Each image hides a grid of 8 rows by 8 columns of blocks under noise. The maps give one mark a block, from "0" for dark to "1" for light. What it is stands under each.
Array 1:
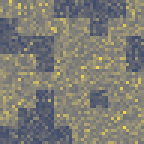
1 1 1 0 0 0 0 1
0 1 1 1 1 0 1 1
0 0 0 1 1 1 1 0
1 1 0 1 1 1 1 0
1 1 1 1 1 1 1 1
1 1 0 1 1 0 1 1
1 0 0 1 1 1 1 1
0 0 0 0 1 1 1 1
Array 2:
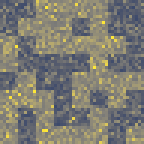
0 0 1 1 1 1 0 0
0 1 1 1 0 1 0 0
1 0 1 1 1 1 1 0
1 0 0 0 0 1 0 0
0 1 0 0 1 1 1 1
1 1 1 0 1 0 1 0
1 0 1 0 0 1 0 0
1 0 1 1 1 1 0 1
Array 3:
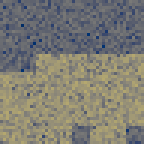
0 0 0 0 0 0 0 0
0 0 0 0 0 0 0 0
0 0 0 0 0 0 0 0
0 0 1 1 1 1 1 1
1 1 1 1 1 1 1 1
1 1 1 1 1 1 1 1
1 1 1 1 1 1 1 1
1 1 1 1 0 1 1 0
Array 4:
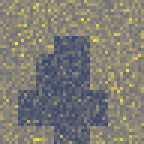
1 1 1 1 1 1 1 1
1 1 1 1 1 1 1 1
1 1 1 0 0 1 1 1
1 1 0 0 0 1 1 1
1 1 0 0 0 1 1 1
1 0 0 0 0 0 1 1
1 0 0 0 0 0 1 1
1 1 1 0 0 1 1 1
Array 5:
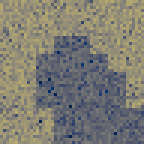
1 1 1 1 1 1 1 1
1 1 1 1 1 1 1 1
1 1 1 0 0 1 1 1
1 1 0 0 0 0 1 1
1 1 0 0 0 0 0 1
1 1 0 0 0 0 0 1
1 1 1 0 0 0 0 0
1 1 1 0 0 0 0 0
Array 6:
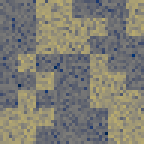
0 0 1 1 0 0 0 1
0 0 1 1 1 1 0 1
0 0 1 1 1 0 0 0
0 1 0 0 0 1 0 0
0 0 1 0 0 1 1 0
0 1 0 0 0 1 1 1
1 1 1 0 0 0 1 1
1 1 0 0 0 0 1 1
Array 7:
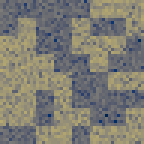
0 0 0 0 0 1 1 1
0 1 0 0 1 0 0 1
1 1 0 0 1 1 1 0
1 1 1 0 0 1 0 0
1 1 1 1 0 0 1 1
1 1 0 1 0 0 0 0
1 1 0 1 1 0 0 1
0 0 1 1 0 1 1 1
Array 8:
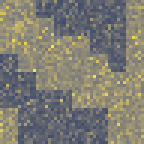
1 1 0 0 0 0 0 1
1 1 1 0 0 0 0 1
1 1 1 1 1 0 0 1
0 1 1 1 1 1 0 1
0 0 1 1 1 1 1 1
0 0 0 0 1 1 1 1
1 0 0 0 0 0 1 1
1 0 0 0 0 0 1 1
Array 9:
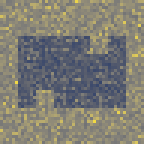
1 1 1 1 1 1 1 1
1 1 1 1 1 1 1 1
1 0 0 0 0 1 0 1
1 0 0 0 0 0 0 1
1 0 0 0 0 0 0 1
1 0 1 0 0 0 0 1
1 1 1 1 1 1 1 1
1 1 1 1 1 1 1 1
